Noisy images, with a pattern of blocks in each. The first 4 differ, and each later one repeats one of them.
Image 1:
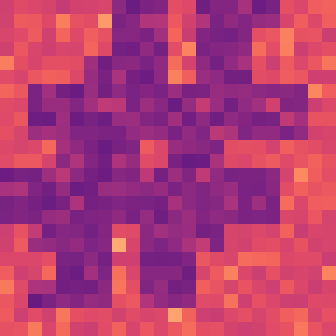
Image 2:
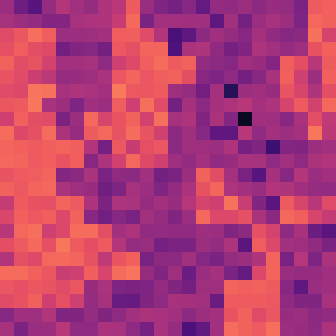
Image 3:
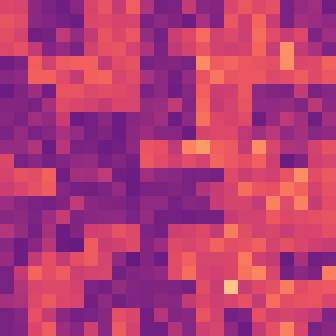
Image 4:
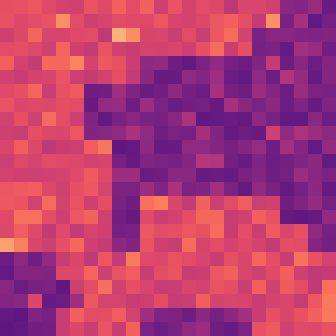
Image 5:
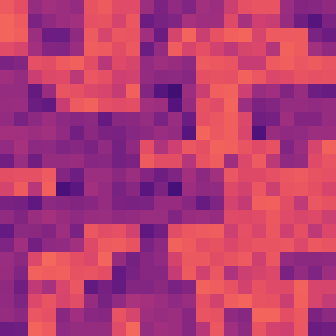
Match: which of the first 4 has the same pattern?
3
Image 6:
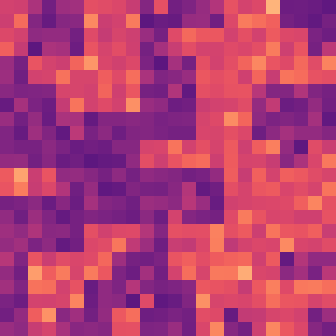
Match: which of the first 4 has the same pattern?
3
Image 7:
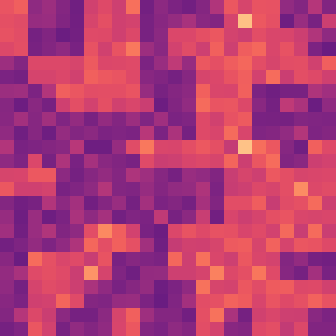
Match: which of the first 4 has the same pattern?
3
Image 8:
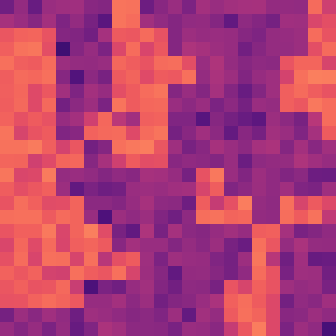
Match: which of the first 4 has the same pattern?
2
